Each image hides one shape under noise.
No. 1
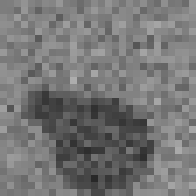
dark light bulb
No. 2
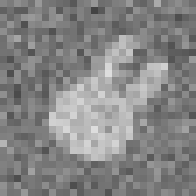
light rabbit's head
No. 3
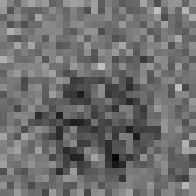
dark snowflake
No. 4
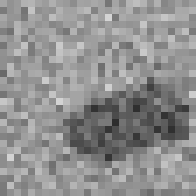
dark footprint
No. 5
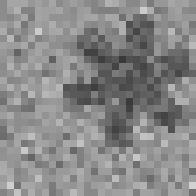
dark asterisk
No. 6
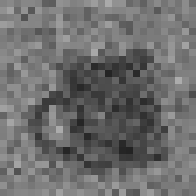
dark cup
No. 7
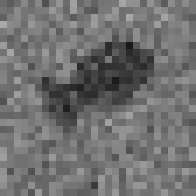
dark fish
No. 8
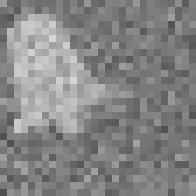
light bell
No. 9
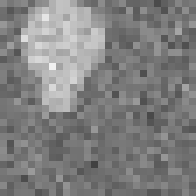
light light bulb
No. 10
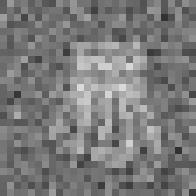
light chess queen
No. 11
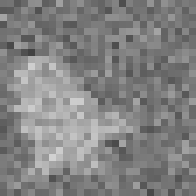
light bell
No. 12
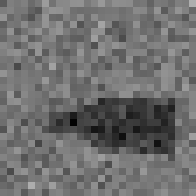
dark bottle
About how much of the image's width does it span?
two thirds
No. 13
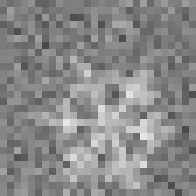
light snowflake
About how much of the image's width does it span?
two thirds
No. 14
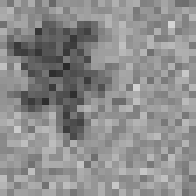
dark turtle
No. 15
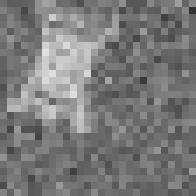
light chess rook
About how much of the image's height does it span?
two thirds
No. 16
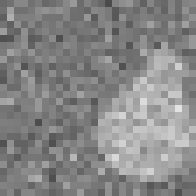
light light bulb
